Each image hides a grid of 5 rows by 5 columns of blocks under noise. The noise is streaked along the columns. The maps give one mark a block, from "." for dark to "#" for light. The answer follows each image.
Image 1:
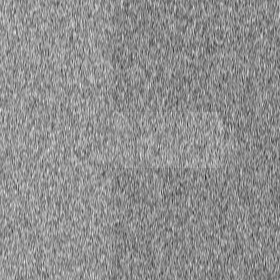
# # . . .
# # . . .
# # # # .
# # . . .
# # . . .
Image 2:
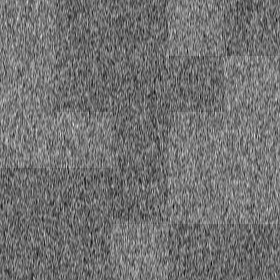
# . . # .
# . . . #
# # . # #
. . . # #
. . # . .
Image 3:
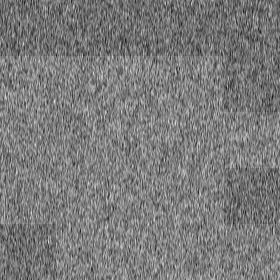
. . . . .
# # # # .
# # # # #
# # # # .
. # # # #
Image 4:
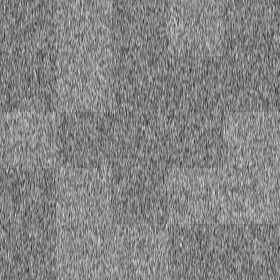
. # . # .
. # . . .
# . . . #
. # . # #
. # # . .
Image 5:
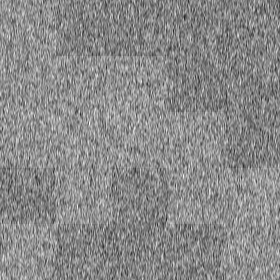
# . . . .
# # # . .
# # # # .
. # . # #
# . . . #
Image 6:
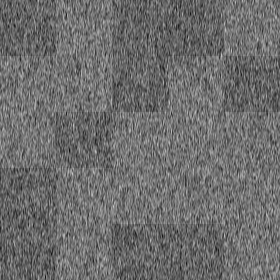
. # . . #
# # . # .
# . # # #
. # # # #
. # . . #
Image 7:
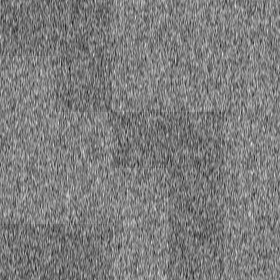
. . # # #
# . # # #
# # . . #
# # # . #
. . # . #
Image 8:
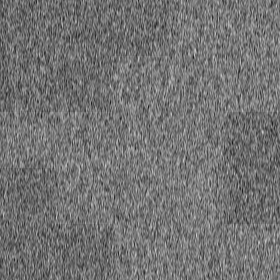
. . . # #
. . # # #
# # # # .
. # # # .
. . # # #
